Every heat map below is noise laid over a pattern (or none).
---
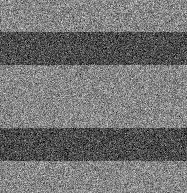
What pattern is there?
horizontal stripes
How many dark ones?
2
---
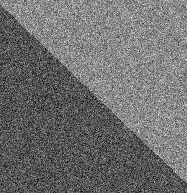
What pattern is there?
a sharp edge
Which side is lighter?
top right
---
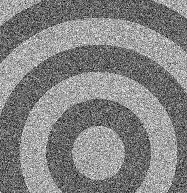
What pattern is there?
rings round one point
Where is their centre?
bottom middle
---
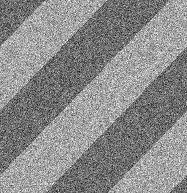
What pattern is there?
diagonal stripes
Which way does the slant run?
bottom left to top right
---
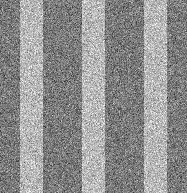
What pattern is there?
vertical stripes
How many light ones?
3
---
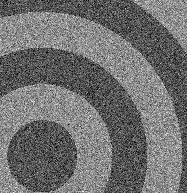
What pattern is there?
rings round one point
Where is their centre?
bottom left
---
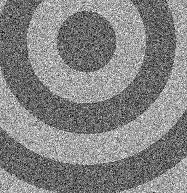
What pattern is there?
rings round one point
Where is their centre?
top middle
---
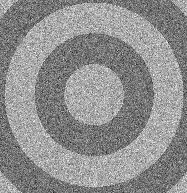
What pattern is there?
rings round one point
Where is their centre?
centre
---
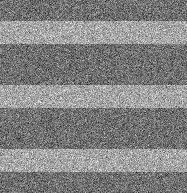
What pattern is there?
horizontal stripes
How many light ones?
3
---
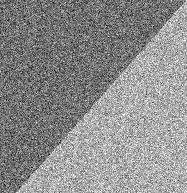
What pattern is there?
a sharp edge
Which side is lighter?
bottom right
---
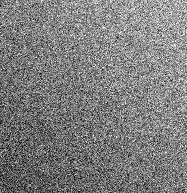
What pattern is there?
a smooth slope
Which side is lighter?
top right
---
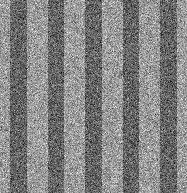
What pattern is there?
vertical stripes
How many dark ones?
5
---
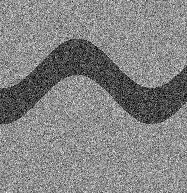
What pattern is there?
a wavy band
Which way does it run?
left to right
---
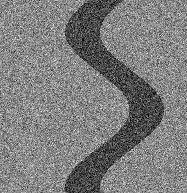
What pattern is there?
a wavy band
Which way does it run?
top to bottom
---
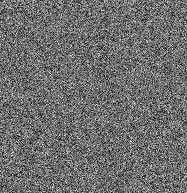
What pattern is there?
only noise
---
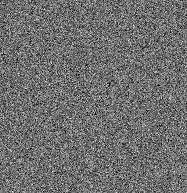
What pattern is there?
only noise
